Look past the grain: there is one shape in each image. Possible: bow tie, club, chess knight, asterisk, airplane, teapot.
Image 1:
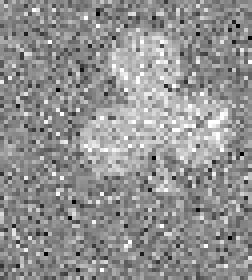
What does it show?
light club
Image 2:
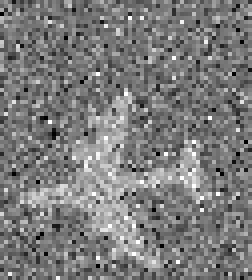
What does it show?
light airplane
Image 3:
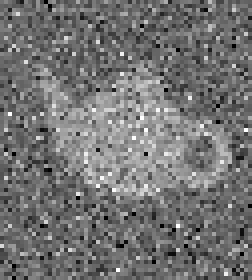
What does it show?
light teapot
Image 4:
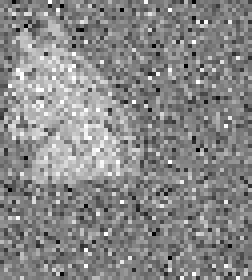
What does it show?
light chess knight
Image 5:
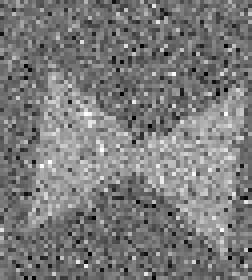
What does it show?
light bow tie
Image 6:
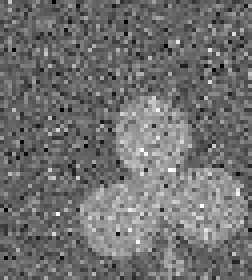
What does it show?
light club
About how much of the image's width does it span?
two thirds
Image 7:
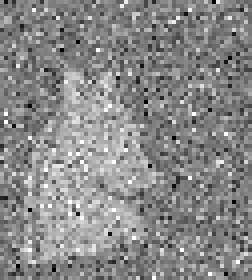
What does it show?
light chess knight
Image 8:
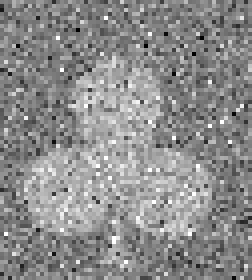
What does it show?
light club
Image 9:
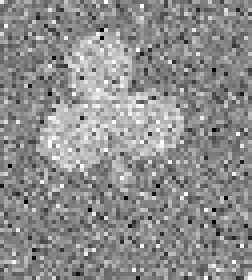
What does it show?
light club
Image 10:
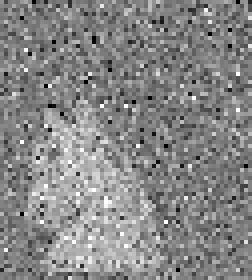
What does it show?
light chess knight
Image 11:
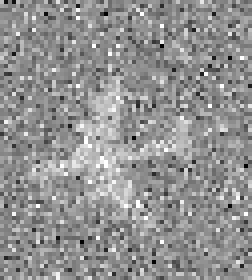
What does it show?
light airplane
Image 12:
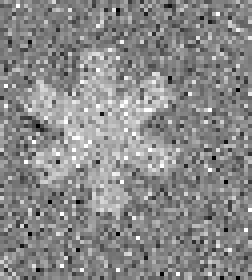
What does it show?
light asterisk
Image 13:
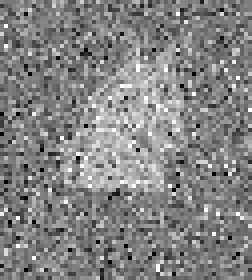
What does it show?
light chess knight
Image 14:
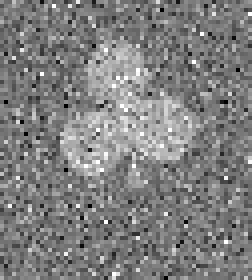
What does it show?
light club
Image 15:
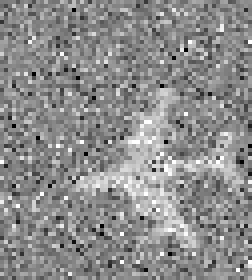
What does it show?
light airplane
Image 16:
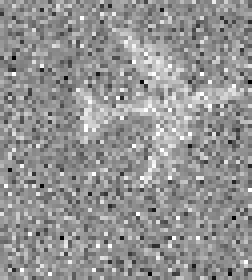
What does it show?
light airplane
